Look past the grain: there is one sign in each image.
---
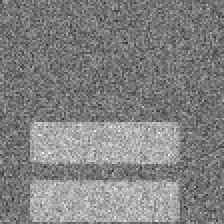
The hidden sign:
equals sign
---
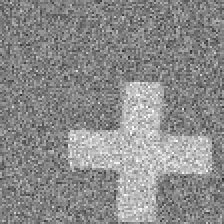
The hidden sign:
plus sign
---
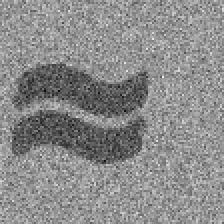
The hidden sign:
approximately sign
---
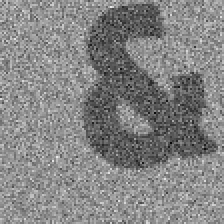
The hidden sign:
ampersand
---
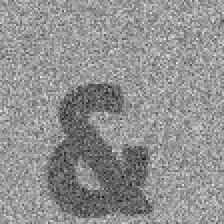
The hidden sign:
ampersand
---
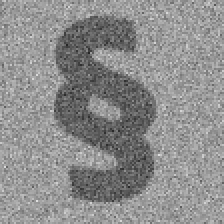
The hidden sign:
section sign
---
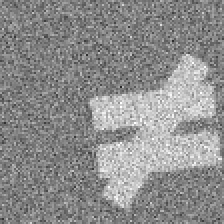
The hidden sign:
not-equal sign
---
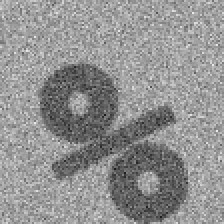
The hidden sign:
percent sign
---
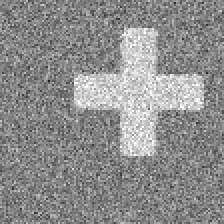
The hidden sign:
plus sign
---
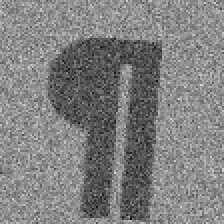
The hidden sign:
pilcrow
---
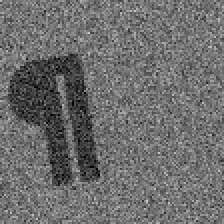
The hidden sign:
pilcrow
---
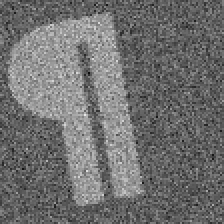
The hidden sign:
pilcrow
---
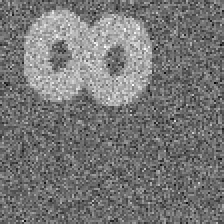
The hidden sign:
infinity sign
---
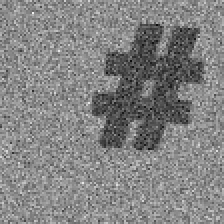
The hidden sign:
hash sign
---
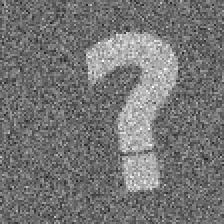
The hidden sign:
question mark
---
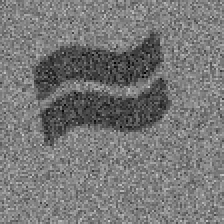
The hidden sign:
approximately sign
